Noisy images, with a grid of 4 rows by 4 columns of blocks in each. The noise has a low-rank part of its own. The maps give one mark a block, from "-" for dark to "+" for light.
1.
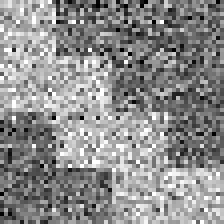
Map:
+---
++--
-++-
--++
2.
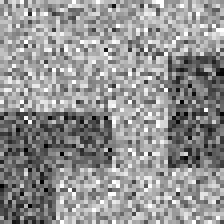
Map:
++++
+++-
--+-
-+++
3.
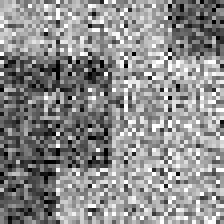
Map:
+++-
--++
--++
-+++
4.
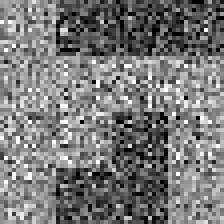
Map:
+---
++++
++-+
+--+
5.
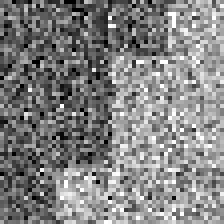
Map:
---+
--++
--++
-+++
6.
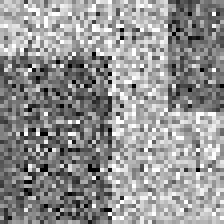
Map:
+++-
--+-
--++
--++
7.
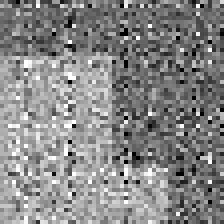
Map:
----
++--
++--
+++-
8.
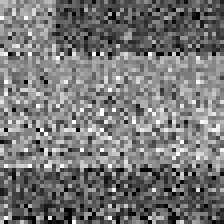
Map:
+---
++++
++++
----
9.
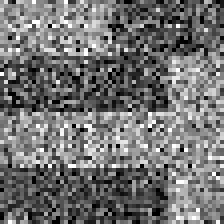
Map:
++--
---+
++++
---+
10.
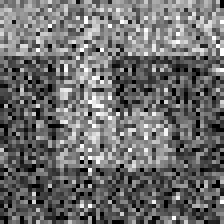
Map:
++++
-+--
-++-
----
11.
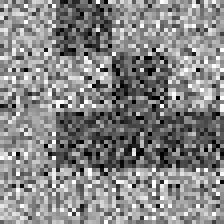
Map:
+-++
++-+
+---
++++
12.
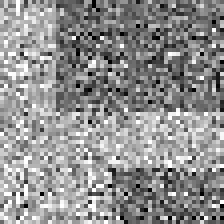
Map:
+---
+---
++++
++--
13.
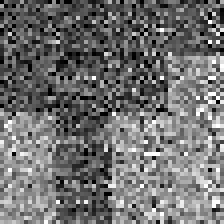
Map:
----
---+
+-++
+-++
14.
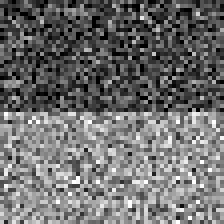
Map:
----
----
++++
++++
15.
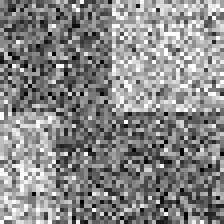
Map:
--++
--++
+---
+---
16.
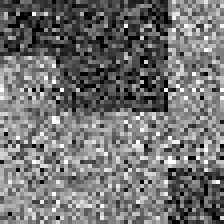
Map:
---+
+--+
++++
+++-
